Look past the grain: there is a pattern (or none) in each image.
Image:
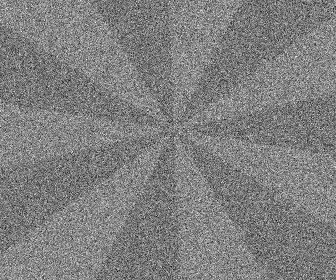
spokes from one point
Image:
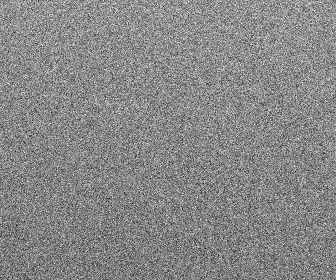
a smooth slope
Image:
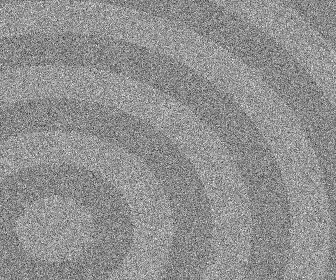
rings round one point
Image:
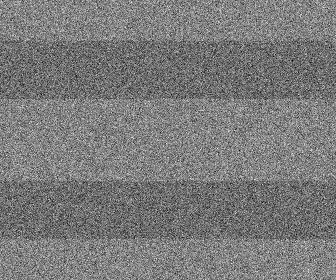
horizontal stripes
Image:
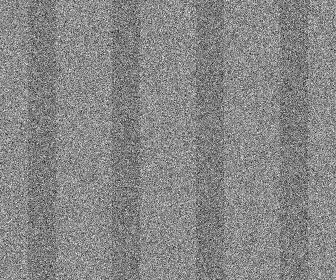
vertical stripes
